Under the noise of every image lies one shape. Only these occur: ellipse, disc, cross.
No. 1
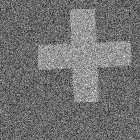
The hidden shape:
cross
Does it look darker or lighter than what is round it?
lighter
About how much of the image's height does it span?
two thirds
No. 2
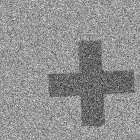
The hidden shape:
cross
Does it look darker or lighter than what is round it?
darker
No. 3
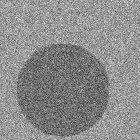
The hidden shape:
disc
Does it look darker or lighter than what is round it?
darker
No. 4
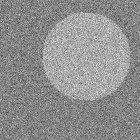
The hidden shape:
disc
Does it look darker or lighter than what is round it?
lighter
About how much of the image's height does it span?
two thirds
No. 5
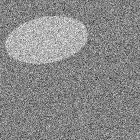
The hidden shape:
ellipse
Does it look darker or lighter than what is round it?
lighter
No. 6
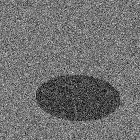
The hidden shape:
ellipse
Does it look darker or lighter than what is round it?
darker
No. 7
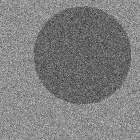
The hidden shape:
disc
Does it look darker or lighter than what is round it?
darker
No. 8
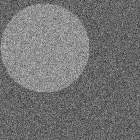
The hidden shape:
disc
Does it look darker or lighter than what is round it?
lighter
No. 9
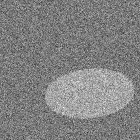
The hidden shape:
ellipse
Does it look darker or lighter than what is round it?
lighter
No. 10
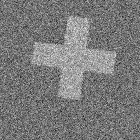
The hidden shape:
cross
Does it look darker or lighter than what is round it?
lighter
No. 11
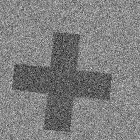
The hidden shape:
cross
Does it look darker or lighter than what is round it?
darker
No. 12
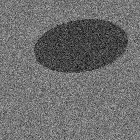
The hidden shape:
ellipse
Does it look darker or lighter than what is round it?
darker
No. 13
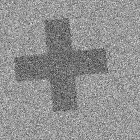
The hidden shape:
cross
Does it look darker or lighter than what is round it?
darker
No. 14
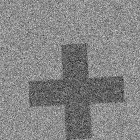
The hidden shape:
cross
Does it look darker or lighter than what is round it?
darker
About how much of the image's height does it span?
two thirds
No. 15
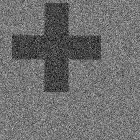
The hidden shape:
cross
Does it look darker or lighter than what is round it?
darker
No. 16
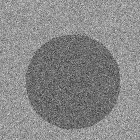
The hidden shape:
disc
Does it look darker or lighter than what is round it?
darker
